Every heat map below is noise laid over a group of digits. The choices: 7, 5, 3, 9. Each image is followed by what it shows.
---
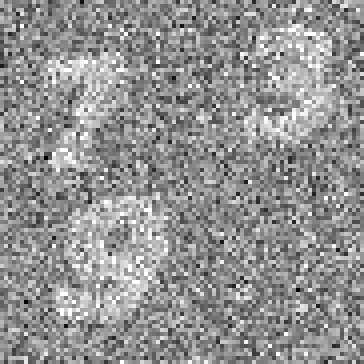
top left: 7; top right: 3; bottom left: 9
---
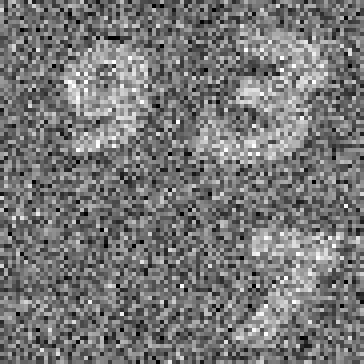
top left: 9; top right: 3; bottom right: 7
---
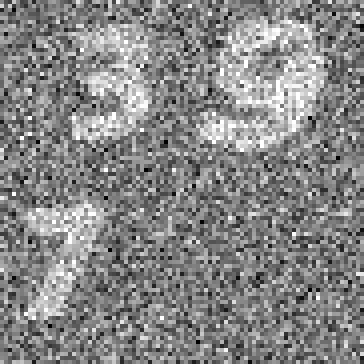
top left: 3; top right: 9; bottom left: 7
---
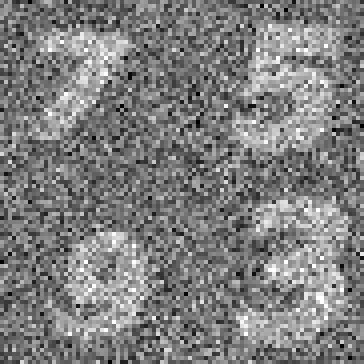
top left: 7; top right: 5; bottom left: 9; bottom right: 3
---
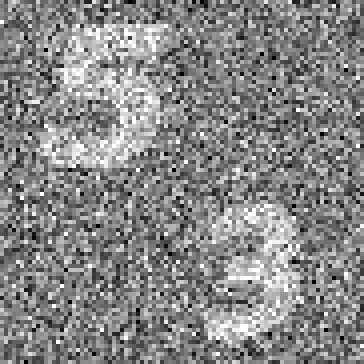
top left: 5; bottom right: 3
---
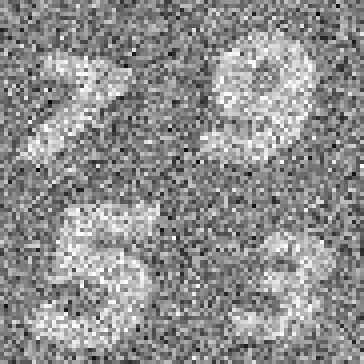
top left: 7; top right: 9; bottom left: 5; bottom right: 3
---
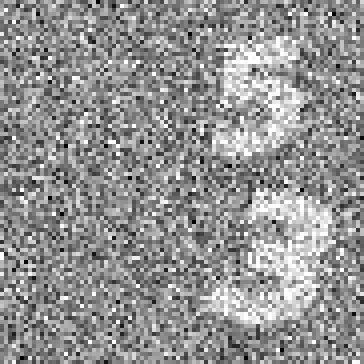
top right: 5; bottom right: 3
